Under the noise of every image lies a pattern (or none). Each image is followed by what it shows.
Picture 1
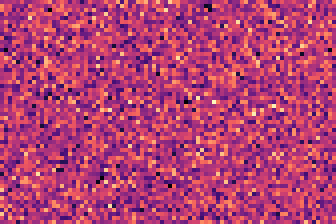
only noise
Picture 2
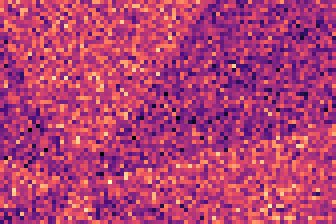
spokes from one point
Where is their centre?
bottom left
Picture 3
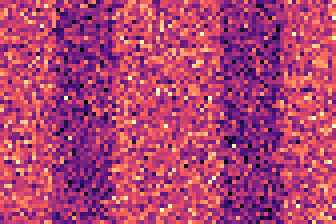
vertical stripes
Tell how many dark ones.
2
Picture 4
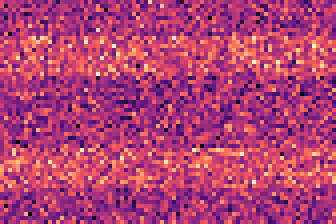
horizontal stripes
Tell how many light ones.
2
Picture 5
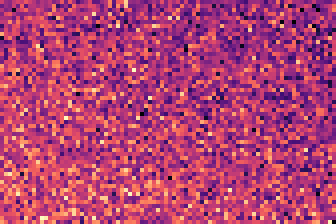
a smooth slope
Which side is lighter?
bottom left
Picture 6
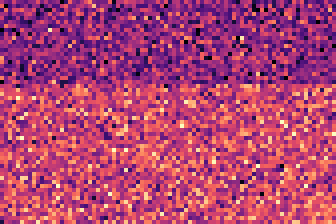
a sharp edge
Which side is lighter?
bottom
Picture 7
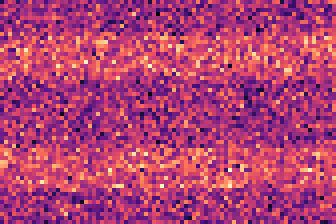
horizontal stripes
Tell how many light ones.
2
